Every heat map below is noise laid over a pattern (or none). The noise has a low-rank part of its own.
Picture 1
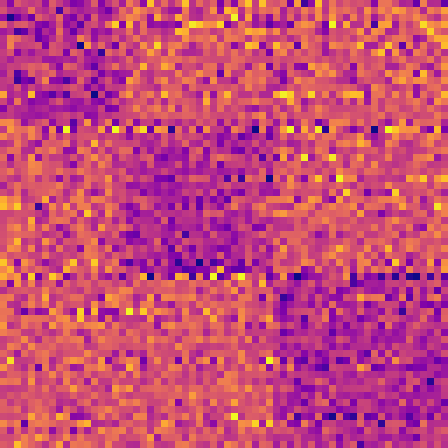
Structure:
blocks along the diagonal
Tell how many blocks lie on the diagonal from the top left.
3
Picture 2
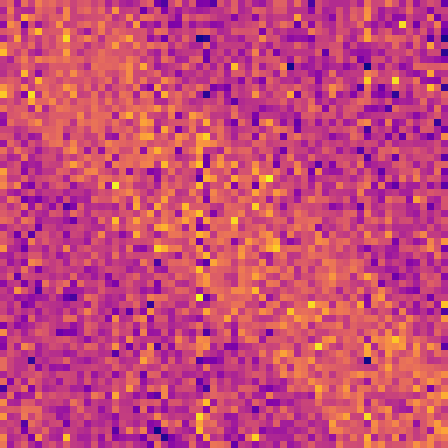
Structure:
a diagonal band
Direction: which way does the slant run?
top left to bottom right
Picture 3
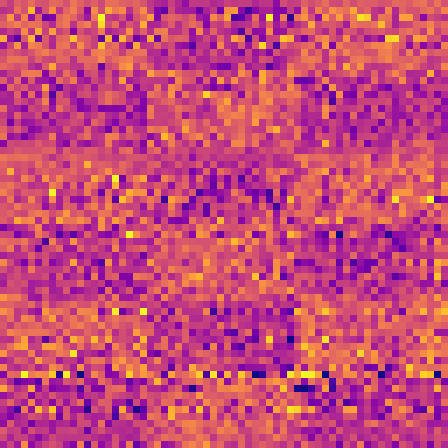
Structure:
a checkerboard
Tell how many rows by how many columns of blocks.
6 by 3
